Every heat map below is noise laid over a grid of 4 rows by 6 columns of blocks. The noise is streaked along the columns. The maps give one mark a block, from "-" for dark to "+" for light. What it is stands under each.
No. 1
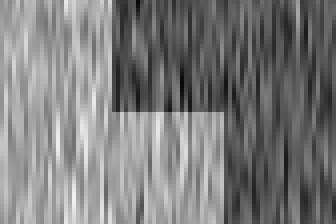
+ + - - - -
+ + - - - -
+ + + + - -
+ + + + - -
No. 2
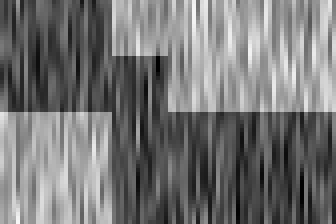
- - + + + +
- - - + + +
+ + - - - -
+ + - - - -
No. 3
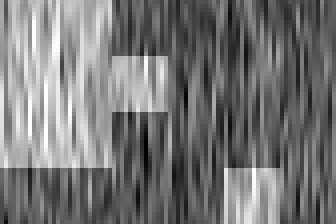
+ + - - - -
+ + + - - -
+ + - - - -
- - - - + -
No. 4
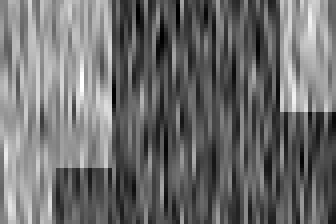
+ + - - - +
+ + - - - +
+ + - - - -
+ - - - - -
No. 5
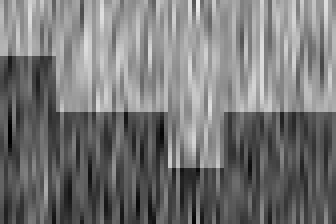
+ + + + + +
- + + + + +
- - - + - -
- - - - - -
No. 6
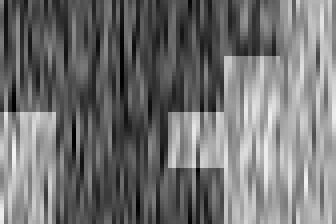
- - - - - +
- - - - + +
+ - - + + +
+ - - - + +
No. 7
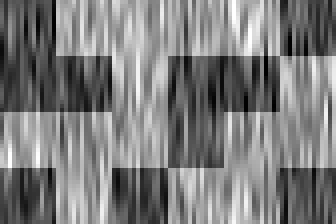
- + + + + -
- - + - - +
+ + + - + +
- + - + + -
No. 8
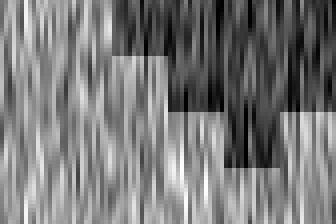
+ + - - - -
+ + + - - -
+ + + + - +
+ + + + + +
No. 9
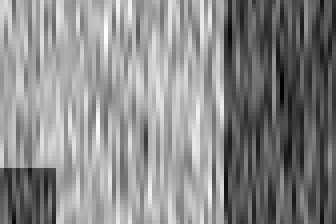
+ + + + - -
+ + + + - -
+ + + + - -
- + + + - -
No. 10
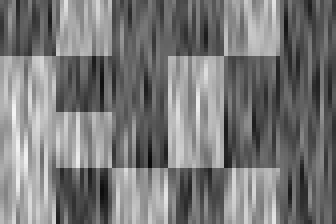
- + - - + -
+ - - + - -
+ + - + - -
+ - + - + -
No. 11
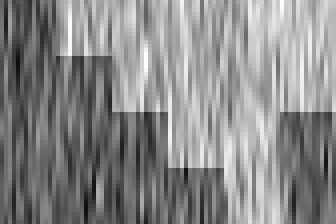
- + + + + +
- - + + + +
- - - + + -
- - - - + -
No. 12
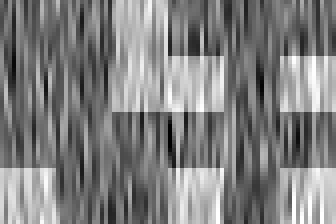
- - + - - -
- - + + - +
- - - - - -
+ - - + - +
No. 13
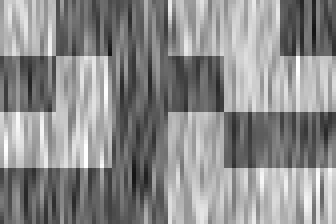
+ - - + + -
- + - - + +
+ + - + - -
- - - + + +
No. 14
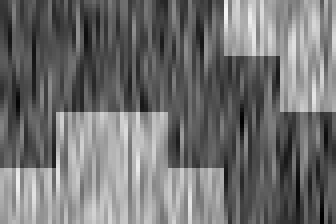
- - - - + +
- - - - - +
- + + - - -
+ + + + - -
